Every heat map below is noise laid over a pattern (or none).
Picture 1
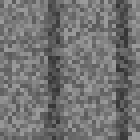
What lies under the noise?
bands of columns
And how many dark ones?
2
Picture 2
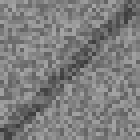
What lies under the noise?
a diagonal band
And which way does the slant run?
bottom left to top right
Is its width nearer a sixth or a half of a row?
a sixth
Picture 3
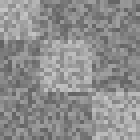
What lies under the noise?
blocks along the diagonal
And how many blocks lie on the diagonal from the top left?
3
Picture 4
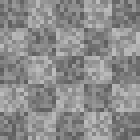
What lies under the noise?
a checkerboard
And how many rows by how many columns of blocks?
5 by 5
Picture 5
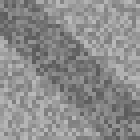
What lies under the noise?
a diagonal band
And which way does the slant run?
top left to bottom right
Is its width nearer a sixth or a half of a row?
a half
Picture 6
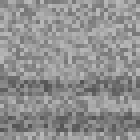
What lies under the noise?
bands of rows
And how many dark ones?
2
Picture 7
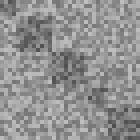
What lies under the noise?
blocks along the diagonal
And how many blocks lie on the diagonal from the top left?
5
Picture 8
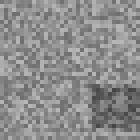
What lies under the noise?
one block
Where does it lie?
bottom right
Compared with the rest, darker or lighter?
darker
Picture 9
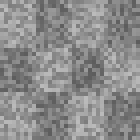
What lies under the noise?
a checkerboard
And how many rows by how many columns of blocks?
3 by 4
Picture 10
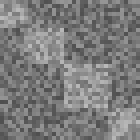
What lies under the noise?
blocks along the diagonal
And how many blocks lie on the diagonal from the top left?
4
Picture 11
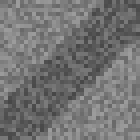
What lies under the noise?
a diagonal band
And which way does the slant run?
bottom left to top right
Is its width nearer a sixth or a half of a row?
a half
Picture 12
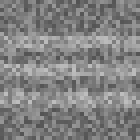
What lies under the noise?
bands of rows
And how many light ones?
3
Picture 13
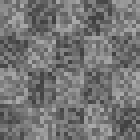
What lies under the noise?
a checkerboard
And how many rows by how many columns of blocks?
4 by 5
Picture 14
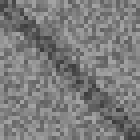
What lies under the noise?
a diagonal band
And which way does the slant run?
top left to bottom right
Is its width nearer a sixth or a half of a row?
a sixth
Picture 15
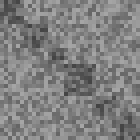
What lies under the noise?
blocks along the diagonal
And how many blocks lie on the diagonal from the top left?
6
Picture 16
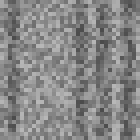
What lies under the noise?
bands of columns
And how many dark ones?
4
